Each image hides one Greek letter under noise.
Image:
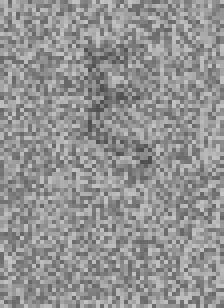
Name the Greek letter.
xi
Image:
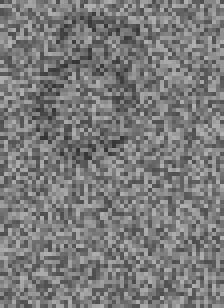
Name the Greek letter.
delta
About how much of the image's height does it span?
half
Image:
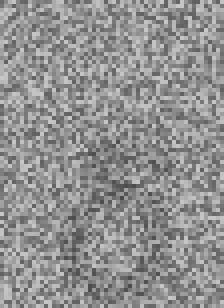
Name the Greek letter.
delta
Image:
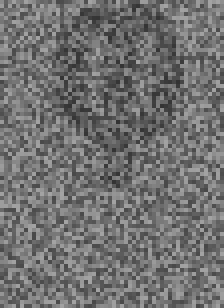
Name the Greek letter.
phi
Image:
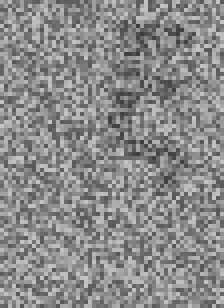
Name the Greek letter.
xi
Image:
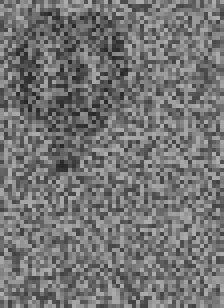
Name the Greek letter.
phi
